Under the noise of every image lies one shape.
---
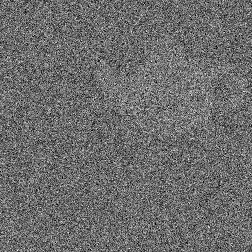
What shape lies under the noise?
teapot
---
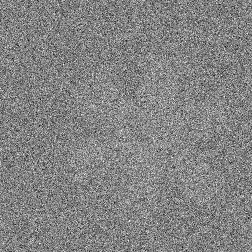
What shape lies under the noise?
asterisk
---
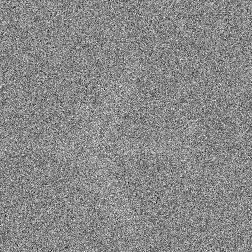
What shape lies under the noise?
airplane
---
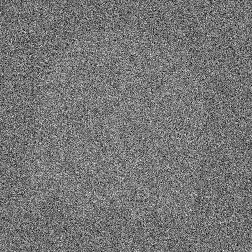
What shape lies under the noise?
ghost
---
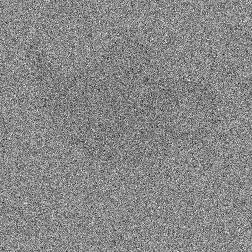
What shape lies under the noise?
teapot
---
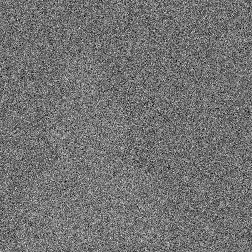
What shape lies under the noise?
chess pawn
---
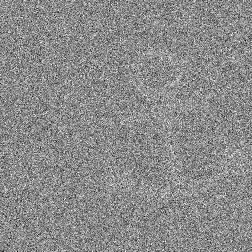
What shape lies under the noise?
anchor
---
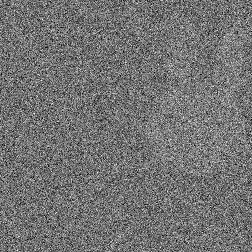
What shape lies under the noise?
rabbit's head
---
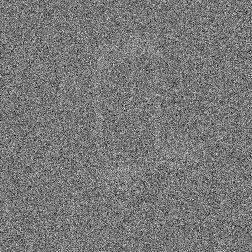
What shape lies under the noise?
pair of musical notes
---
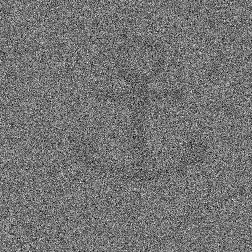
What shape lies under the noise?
anchor
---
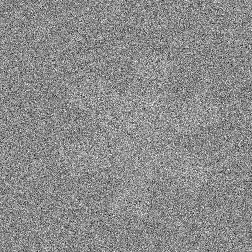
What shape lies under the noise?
asterisk
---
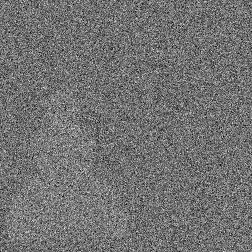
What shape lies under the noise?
chess pawn
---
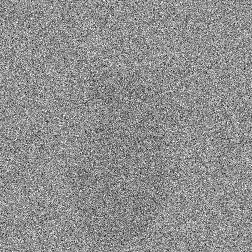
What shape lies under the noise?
footprint
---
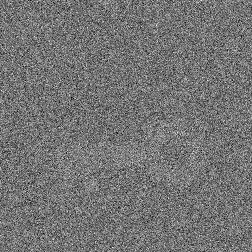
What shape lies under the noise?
key
